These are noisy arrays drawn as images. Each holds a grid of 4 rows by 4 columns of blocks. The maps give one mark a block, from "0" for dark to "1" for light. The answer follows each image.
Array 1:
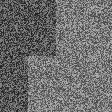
0 0 1 1
0 0 1 1
0 1 1 1
0 1 1 1
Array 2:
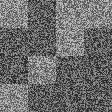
1 0 1 1
0 0 1 0
0 1 0 0
1 0 0 0
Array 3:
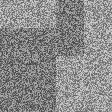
1 1 0 1
0 0 0 1
0 0 1 1
0 0 1 1
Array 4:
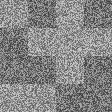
1 0 1 0
0 1 1 1
0 0 1 0
1 1 0 0
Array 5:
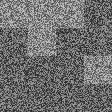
1 1 1 0
0 1 0 0
0 0 0 1
0 0 0 0
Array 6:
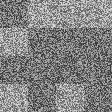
0 1 1 1
1 0 0 0
0 0 0 0
1 0 1 0
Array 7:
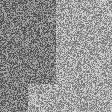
0 0 1 1
0 0 1 1
0 0 1 1
0 1 1 1
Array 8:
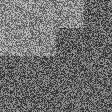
1 1 1 0
1 1 0 0
0 0 0 0
0 0 0 0
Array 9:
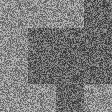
1 1 1 0
1 0 0 0
1 0 0 0
1 1 0 1
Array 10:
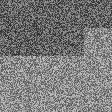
0 0 0 0
0 0 0 1
1 1 1 1
1 1 1 1
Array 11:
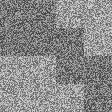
0 0 1 1
0 0 0 1
1 1 0 0
1 1 1 0
